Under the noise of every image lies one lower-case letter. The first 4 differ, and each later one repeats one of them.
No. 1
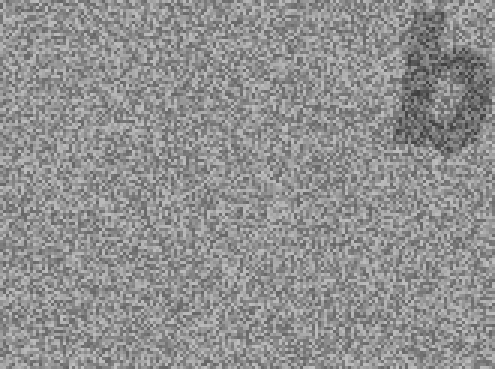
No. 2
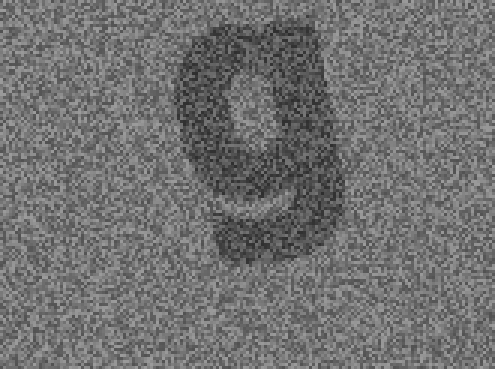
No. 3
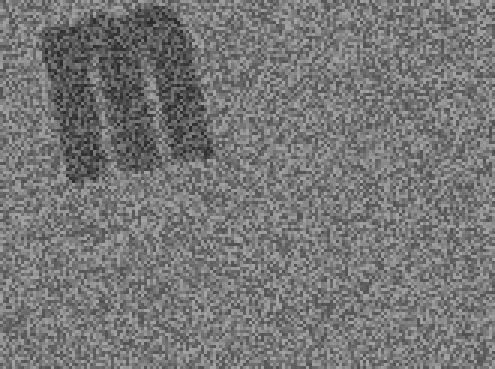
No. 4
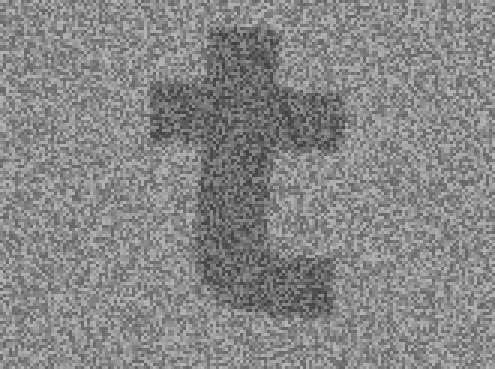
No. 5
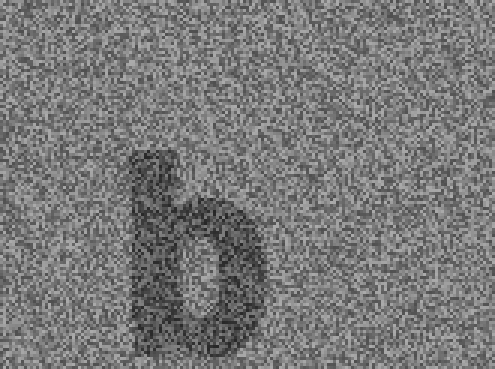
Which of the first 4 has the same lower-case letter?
1
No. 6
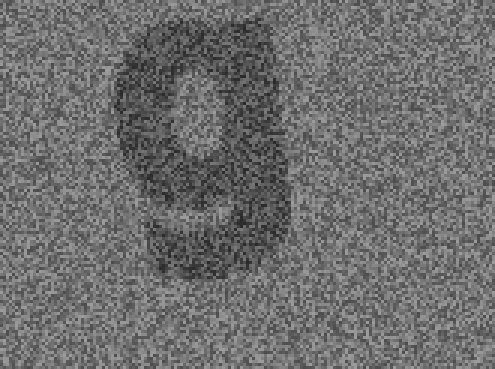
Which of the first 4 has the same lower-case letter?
2
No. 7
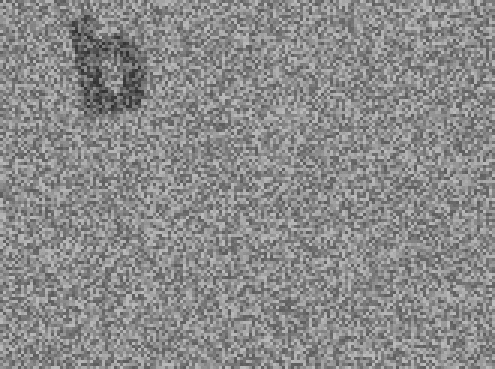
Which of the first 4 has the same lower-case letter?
1
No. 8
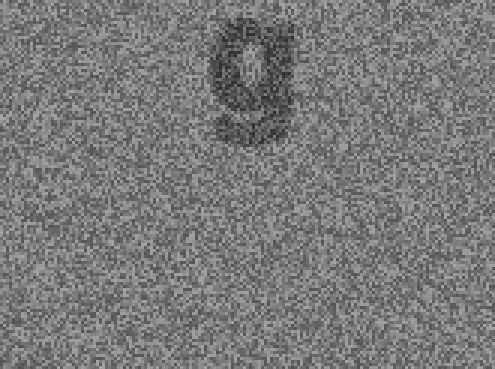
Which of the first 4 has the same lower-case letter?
2
